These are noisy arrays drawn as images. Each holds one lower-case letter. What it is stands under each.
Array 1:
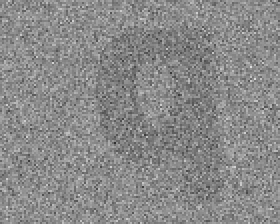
q
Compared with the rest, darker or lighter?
darker
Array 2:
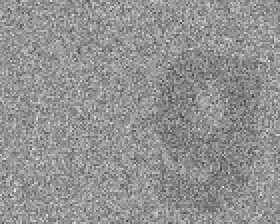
g
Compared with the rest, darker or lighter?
darker
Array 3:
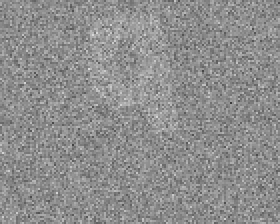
q
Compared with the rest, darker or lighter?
lighter
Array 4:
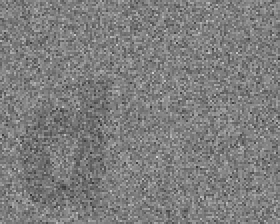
d
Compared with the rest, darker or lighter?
darker
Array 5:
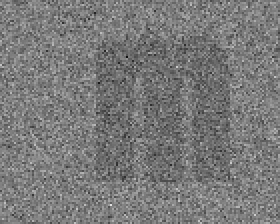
m
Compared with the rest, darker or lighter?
darker
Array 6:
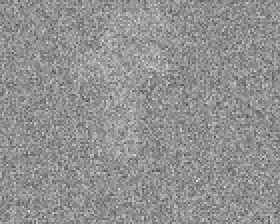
f
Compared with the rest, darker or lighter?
lighter
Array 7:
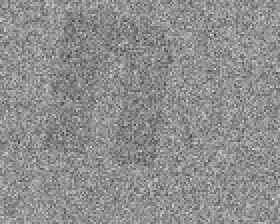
n
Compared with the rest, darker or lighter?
darker
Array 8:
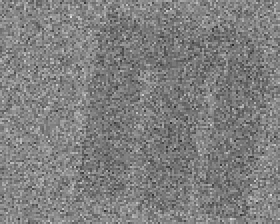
m
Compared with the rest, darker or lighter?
darker
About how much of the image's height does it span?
nearly all
